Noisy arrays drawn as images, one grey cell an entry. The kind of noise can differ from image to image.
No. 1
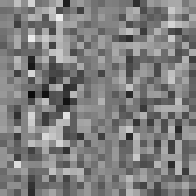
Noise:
columns of uneven size
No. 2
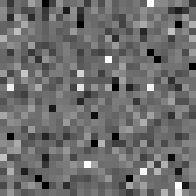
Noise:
heavy tails
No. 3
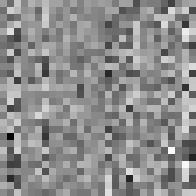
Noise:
columns of uneven size
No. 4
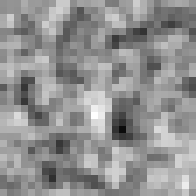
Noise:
blotchy
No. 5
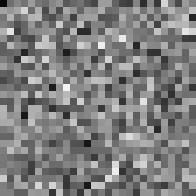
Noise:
independent entries
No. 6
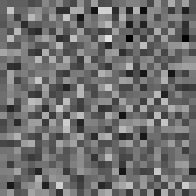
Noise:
low rank plus noise
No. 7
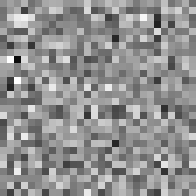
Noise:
low rank plus noise
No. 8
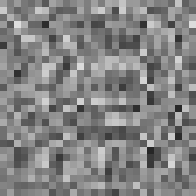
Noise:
low rank plus noise
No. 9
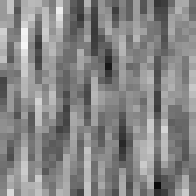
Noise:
streaked along the columns
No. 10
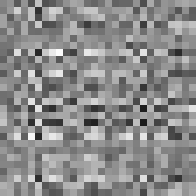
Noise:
low rank plus noise
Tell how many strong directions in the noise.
one
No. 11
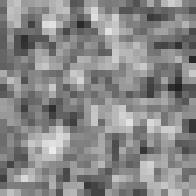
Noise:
blotchy
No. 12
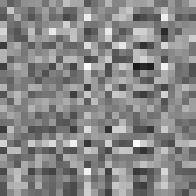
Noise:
low rank plus noise
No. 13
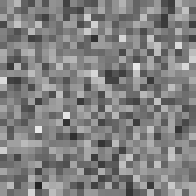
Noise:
independent entries
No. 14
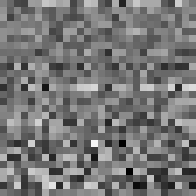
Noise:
rows of uneven size
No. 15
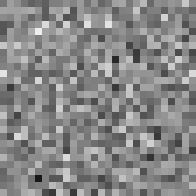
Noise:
independent entries
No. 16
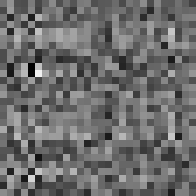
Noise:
low rank plus noise
